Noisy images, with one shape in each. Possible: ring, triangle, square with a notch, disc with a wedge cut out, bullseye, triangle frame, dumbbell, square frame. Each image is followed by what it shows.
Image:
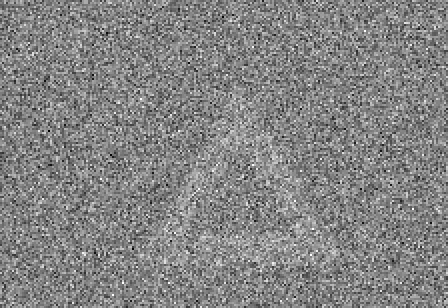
triangle frame
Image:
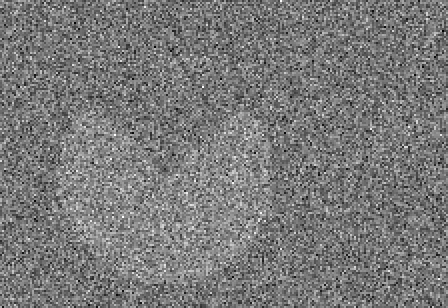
disc with a wedge cut out
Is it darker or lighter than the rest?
lighter
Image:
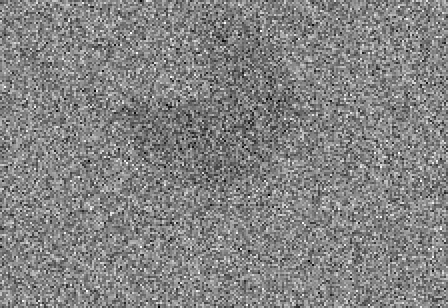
disc with a wedge cut out
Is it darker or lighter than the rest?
darker
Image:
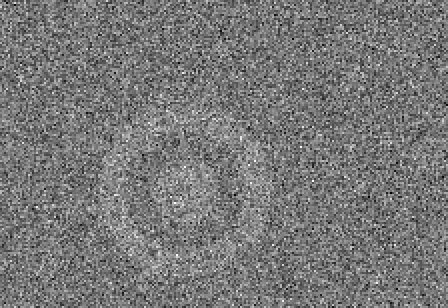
bullseye
